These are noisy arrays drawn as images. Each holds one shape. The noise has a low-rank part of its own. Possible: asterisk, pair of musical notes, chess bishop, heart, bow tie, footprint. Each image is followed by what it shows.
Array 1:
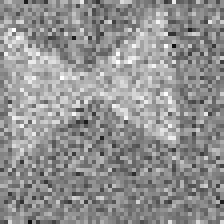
light bow tie
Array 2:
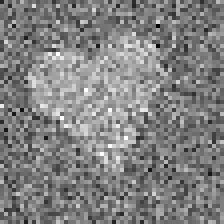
light heart
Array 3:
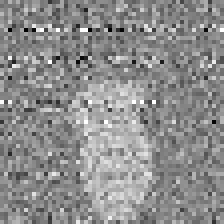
light footprint
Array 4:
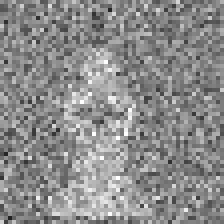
light chess bishop
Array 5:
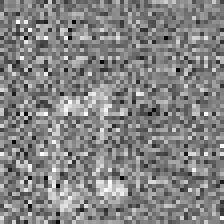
light pair of musical notes
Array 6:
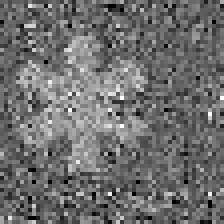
light asterisk
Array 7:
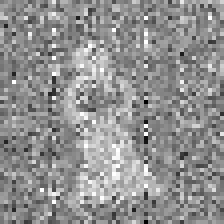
light chess bishop
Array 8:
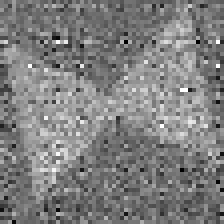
light bow tie
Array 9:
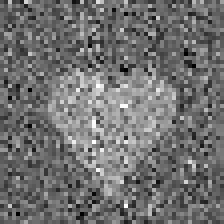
light heart
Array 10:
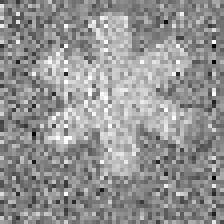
light asterisk
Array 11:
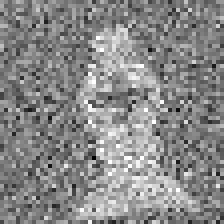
light chess bishop
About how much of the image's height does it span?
nearly all
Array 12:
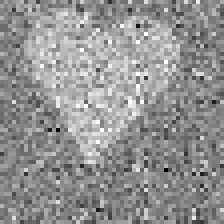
light heart
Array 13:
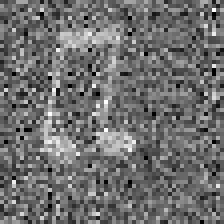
light pair of musical notes
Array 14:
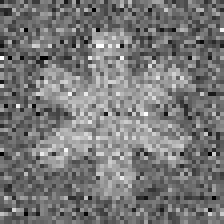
light asterisk
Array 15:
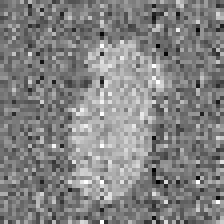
light footprint
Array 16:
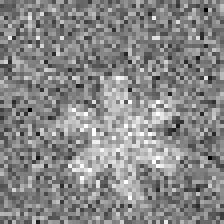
light asterisk
